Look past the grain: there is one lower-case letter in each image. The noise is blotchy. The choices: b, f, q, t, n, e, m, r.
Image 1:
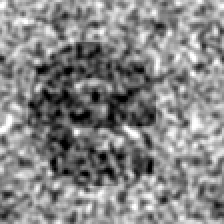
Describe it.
dark e
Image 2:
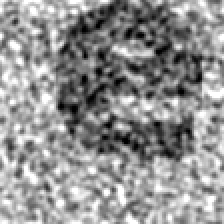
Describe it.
dark e
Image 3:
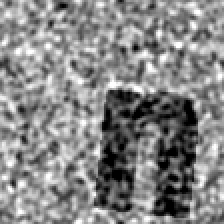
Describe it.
dark n
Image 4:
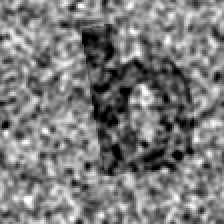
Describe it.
dark b
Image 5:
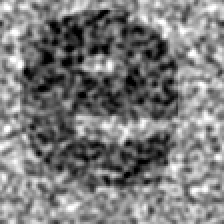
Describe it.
dark e
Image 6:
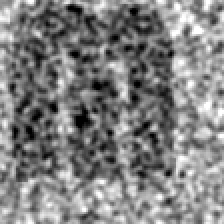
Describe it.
dark m
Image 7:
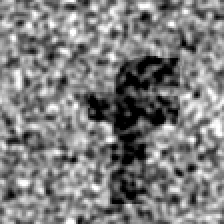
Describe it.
dark f
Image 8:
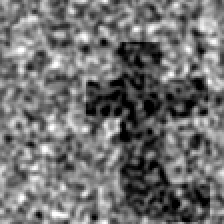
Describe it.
dark t
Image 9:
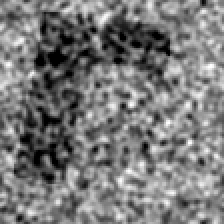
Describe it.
dark r
